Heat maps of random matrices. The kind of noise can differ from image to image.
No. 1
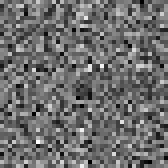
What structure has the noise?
low rank plus noise
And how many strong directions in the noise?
two
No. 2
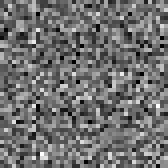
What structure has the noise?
low rank plus noise
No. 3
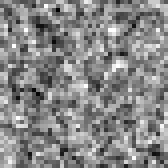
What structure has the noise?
blotchy
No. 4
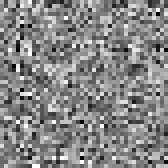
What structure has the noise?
low rank plus noise
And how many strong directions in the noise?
one
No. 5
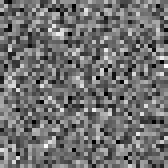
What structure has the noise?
independent entries
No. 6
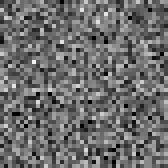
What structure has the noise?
independent entries
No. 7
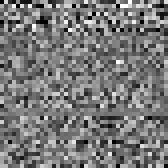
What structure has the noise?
rows of uneven size
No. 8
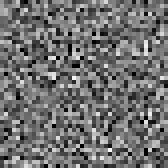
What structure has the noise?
low rank plus noise
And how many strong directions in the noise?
five to eight
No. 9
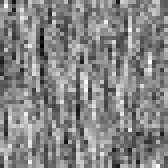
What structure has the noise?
streaked along the columns
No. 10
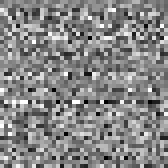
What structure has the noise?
rows of uneven size
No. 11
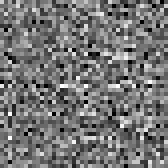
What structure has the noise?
low rank plus noise
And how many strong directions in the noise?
two
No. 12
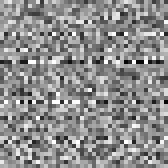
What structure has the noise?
rows of uneven size
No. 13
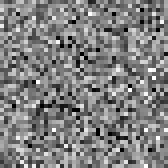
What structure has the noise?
independent entries
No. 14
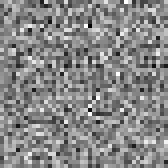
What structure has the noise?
low rank plus noise
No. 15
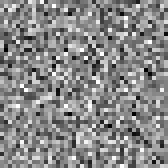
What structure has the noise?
independent entries
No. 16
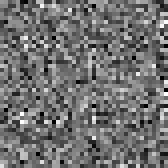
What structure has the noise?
low rank plus noise
